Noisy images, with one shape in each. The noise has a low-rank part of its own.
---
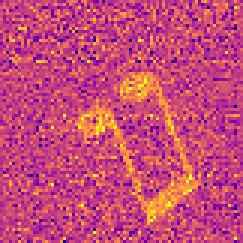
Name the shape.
pair of musical notes
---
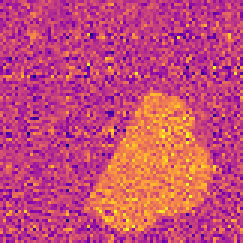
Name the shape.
cloud
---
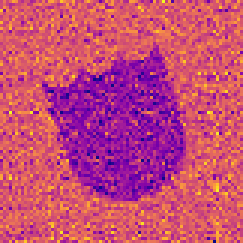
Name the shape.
ghost
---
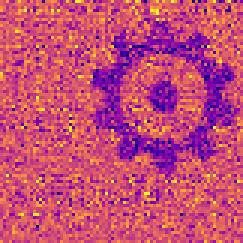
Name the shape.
gear
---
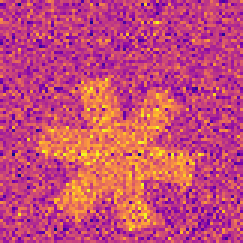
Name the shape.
asterisk
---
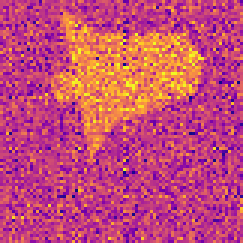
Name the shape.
bell
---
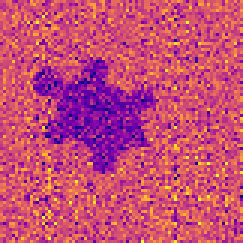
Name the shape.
turtle
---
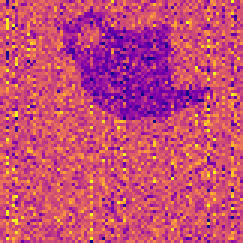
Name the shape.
teapot
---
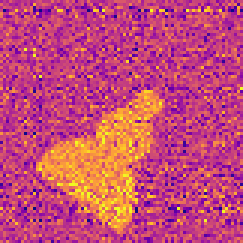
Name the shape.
chess pawn
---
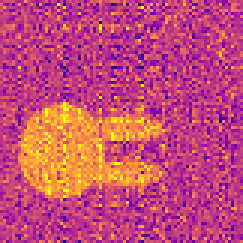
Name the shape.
rabbit's head
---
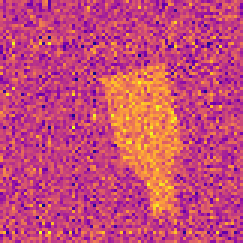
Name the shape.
bottle
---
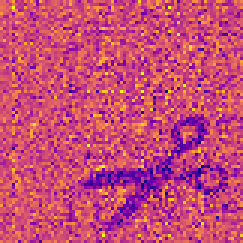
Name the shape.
pair of scissors
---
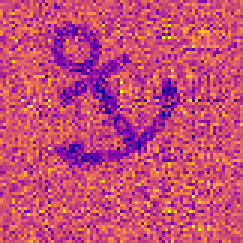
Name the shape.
anchor
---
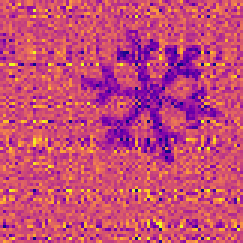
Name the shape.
snowflake
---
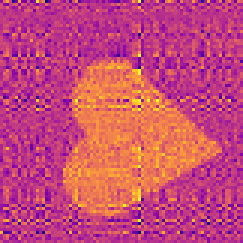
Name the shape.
heart
